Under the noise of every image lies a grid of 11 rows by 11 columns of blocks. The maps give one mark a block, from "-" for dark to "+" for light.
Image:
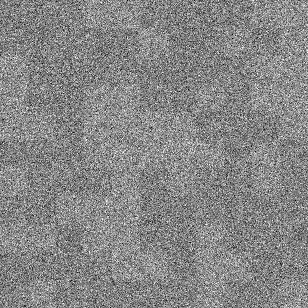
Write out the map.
- - - + + - - - - + +
- - - - - + - - + - +
+ - - - - - - - - + +
+ - - + + - - + - + +
+ + - + + + + - - - +
- - - + + + + + - + -
+ - - - + - + - - + -
- - + + + - - - - - -
+ + - + + - - + - - -
- - - - + + - + + - -
- + - - - - - + - - +
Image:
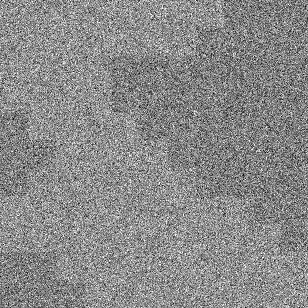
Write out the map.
+ + + + + + + + - - -
+ + + + + + + - - - -
+ + + + - - - - - - -
+ + + + - - - - - - -
- + + + + - - - - - -
- - + + + + - - - - -
- + + + + + + - - - -
+ + + + + + + + + - -
+ + + + + + + + + + -
- - + + + + + + + + +
- - - + + + + + + + +
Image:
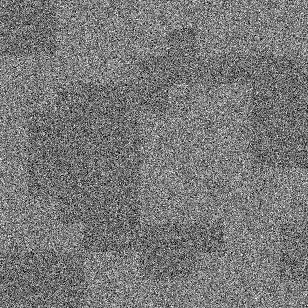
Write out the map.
- - + + + + + + + + +
- - + + + + - + + + +
+ + + + + - - - - - -
+ + - - - - + + + - -
+ - - - - + + + + - -
+ - - - - + + + + - -
+ - - - - + + + + + +
+ + - - - + + + + + +
+ + + - - - - - + + -
- - - + + - - + + + -
- - - + + + + + + + +
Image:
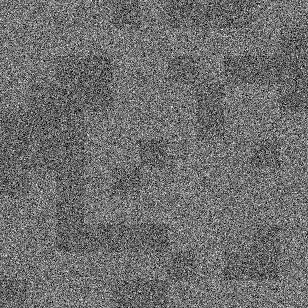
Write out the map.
+ + + + - + - - - + +
+ + + + + + + + + + -
+ + - - + + - + - - -
+ - - - + + + - + + -
- - - + + + + - + + +
- - - + + - + + + - +
- + - + - + + + + + +
+ + - + + + + + + + +
+ + - - - - + + + - +
+ + + + + + - + - - +
- + + + - - + + + + +
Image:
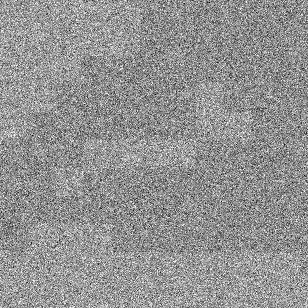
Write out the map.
+ + + + + - - - - - -
+ + + + + - - - - - -
+ + + - - - - - - - -
+ + - - - - - + - - -
+ - - - - - - + + - -
- - - + + + + - - - -
- - + - - - - - - - -
- - - - - - - - - - -
- + + + - - - - - - -
+ + + + + + + + + + +
+ + + + + + + + + + +
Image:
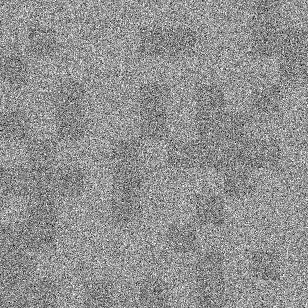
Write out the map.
+ + + + + + + + + - +
+ - + + + - - + + - -
- + + + + + + + + + -
+ + - + + - + - + - +
- + - + + - + - - + +
+ - + + - + - - - - +
- - - + - + + + - + +
+ - + + - + + - + + +
- - + + + + - + + + +
- + + + + + + - + - +
- - + - + - + - + + +
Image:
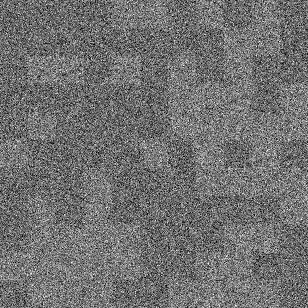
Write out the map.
- - - - + + - + - + -
- - - - - - - - + + -
- + + - + - + - + - -
- - - - - - + + + - +
- + - - - - + + + + +
+ - - - - + - + - + -
- - - + - - - + + + +
- + - + - - - - - - +
- + + + + - - - + + -
+ + + + + - - + + - -
- + + + - - + + + + -
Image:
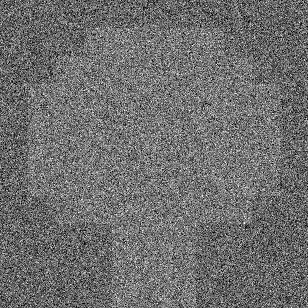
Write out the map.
- - - - - - - - - - -
- - - + + + + + - - -
- - + + + + + + + - -
- + + + + + + + + + -
- + + + + + + + + + -
- + + + + + + + + + -
- + + + + + + + + + -
- - + + + + + + + - -
- - - - + + + - - - -
- - - - + + + - - - -
- - - - + + + - - - -
